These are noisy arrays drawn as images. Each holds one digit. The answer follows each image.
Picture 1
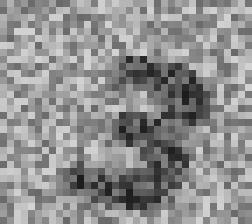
3
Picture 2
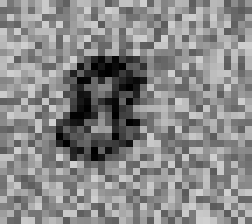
8
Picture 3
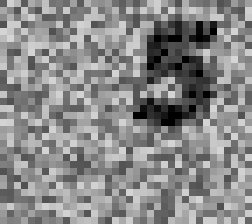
5
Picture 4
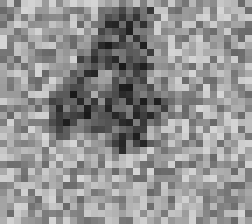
4
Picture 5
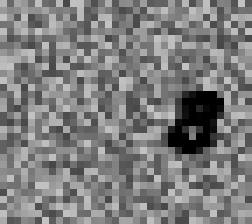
8
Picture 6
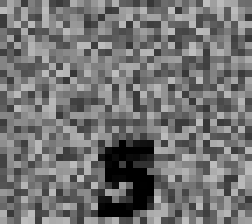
5
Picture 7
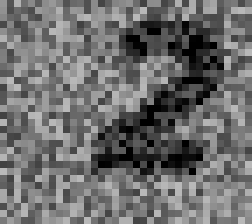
2
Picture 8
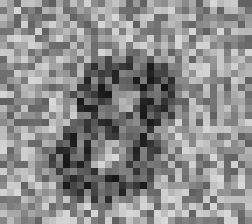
8
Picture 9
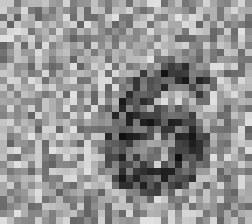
6
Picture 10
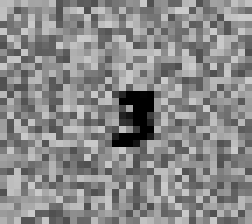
3
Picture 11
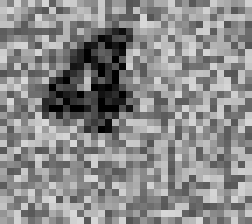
4
